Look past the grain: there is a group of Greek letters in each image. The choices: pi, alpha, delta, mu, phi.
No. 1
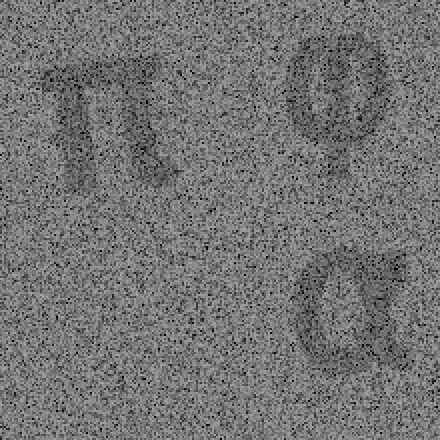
top left: pi; top right: phi; bottom right: alpha
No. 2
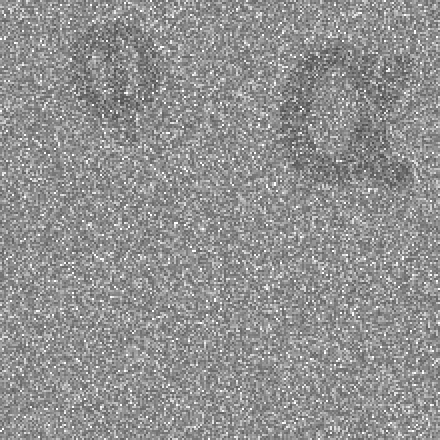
top left: phi; top right: alpha
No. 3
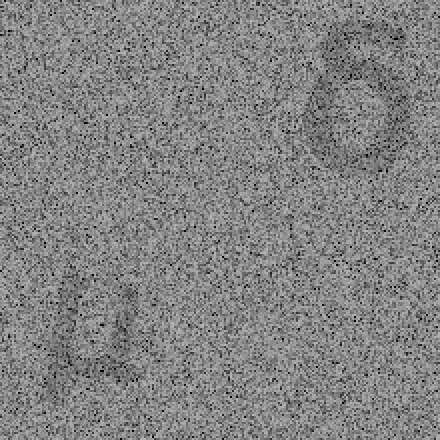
top right: delta; bottom left: mu
